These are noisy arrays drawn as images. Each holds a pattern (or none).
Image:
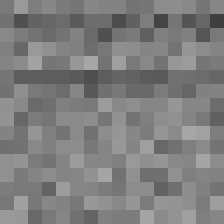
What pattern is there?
bands of rows
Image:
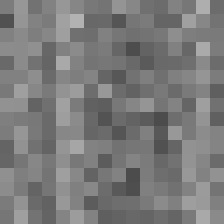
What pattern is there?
bands of columns
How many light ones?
3
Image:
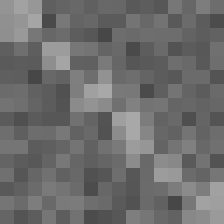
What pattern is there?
blocks along the diagonal
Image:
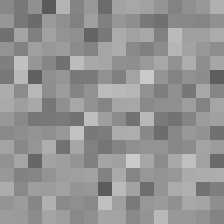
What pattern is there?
only noise
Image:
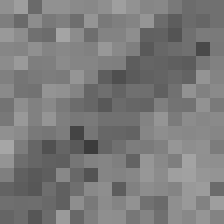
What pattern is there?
a diagonal band
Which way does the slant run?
bottom left to top right
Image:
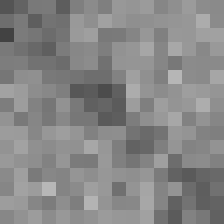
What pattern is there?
blocks along the diagonal
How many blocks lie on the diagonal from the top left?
4
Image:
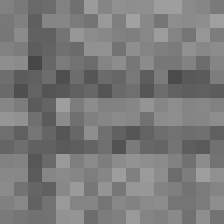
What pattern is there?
bands of rows crossing bands of columns
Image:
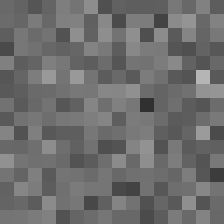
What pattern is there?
only noise
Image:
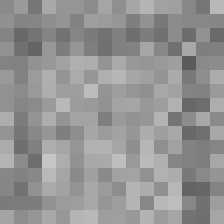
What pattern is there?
bands of rows crossing bands of columns
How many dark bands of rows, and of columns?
1 and 2
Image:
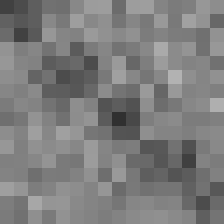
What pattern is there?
blocks along the diagonal
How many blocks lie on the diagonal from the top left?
5
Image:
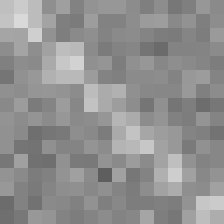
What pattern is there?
blocks along the diagonal
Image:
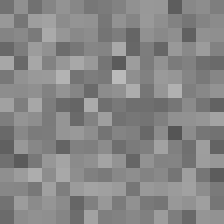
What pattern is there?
only noise
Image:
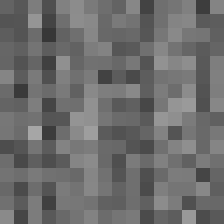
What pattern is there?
bands of columns
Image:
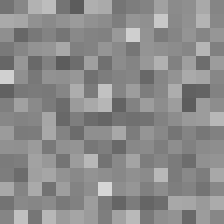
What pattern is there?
only noise
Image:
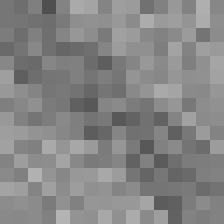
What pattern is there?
a diagonal band
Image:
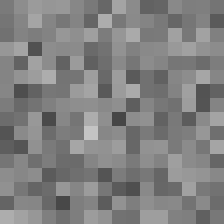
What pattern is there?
only noise
